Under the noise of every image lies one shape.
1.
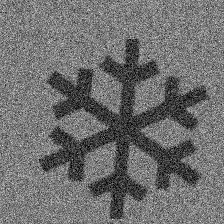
snowflake
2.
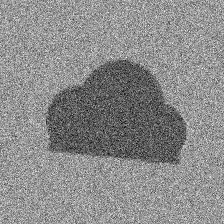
cloud
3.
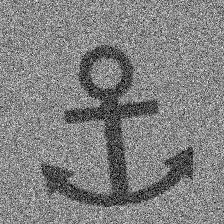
anchor
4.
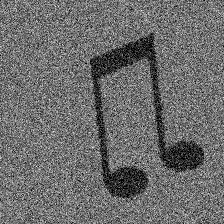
pair of musical notes
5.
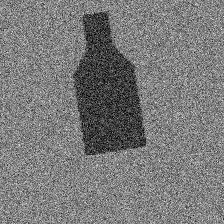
bottle
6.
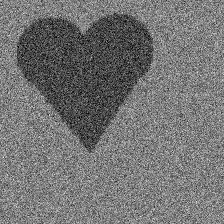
heart
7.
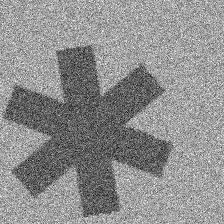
asterisk
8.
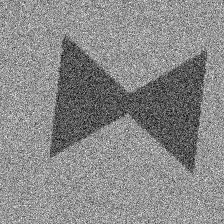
bow tie
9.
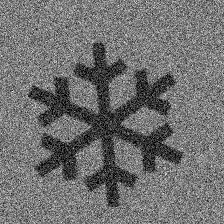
snowflake
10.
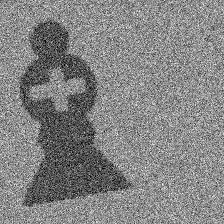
chess bishop
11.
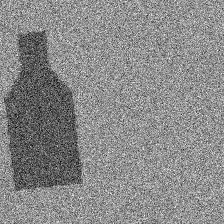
bottle
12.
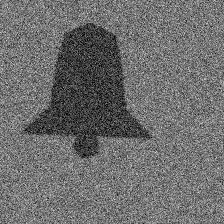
bell
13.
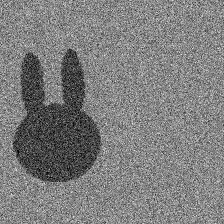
rabbit's head
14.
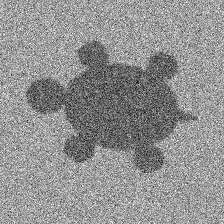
turtle
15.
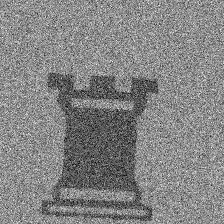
chess rook
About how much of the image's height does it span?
two thirds
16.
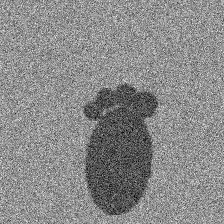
footprint
